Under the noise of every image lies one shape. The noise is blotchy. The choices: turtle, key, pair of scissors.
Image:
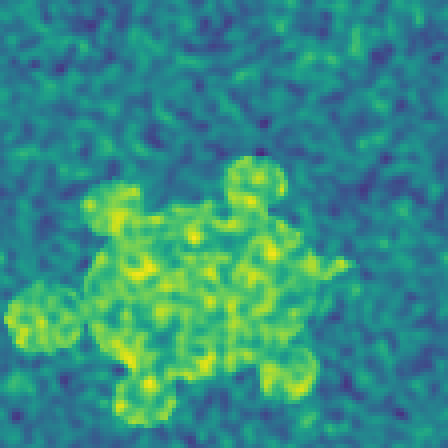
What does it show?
light turtle
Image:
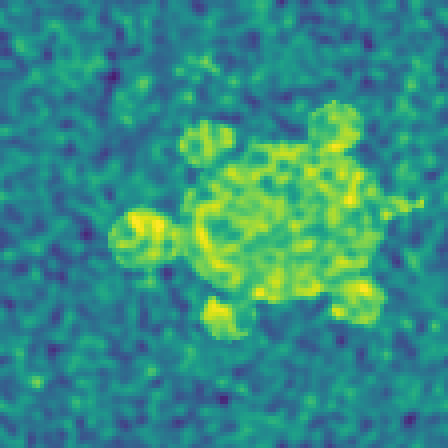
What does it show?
light turtle
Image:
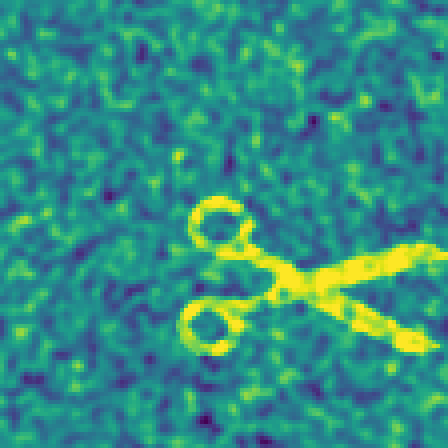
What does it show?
light pair of scissors
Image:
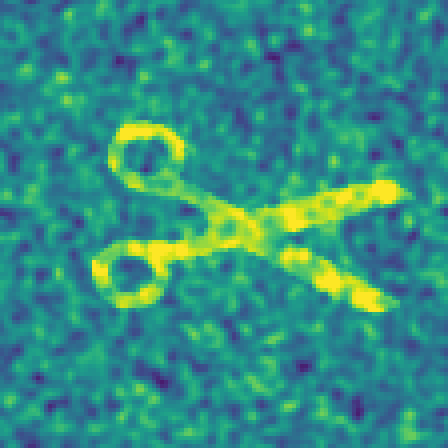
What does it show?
light pair of scissors
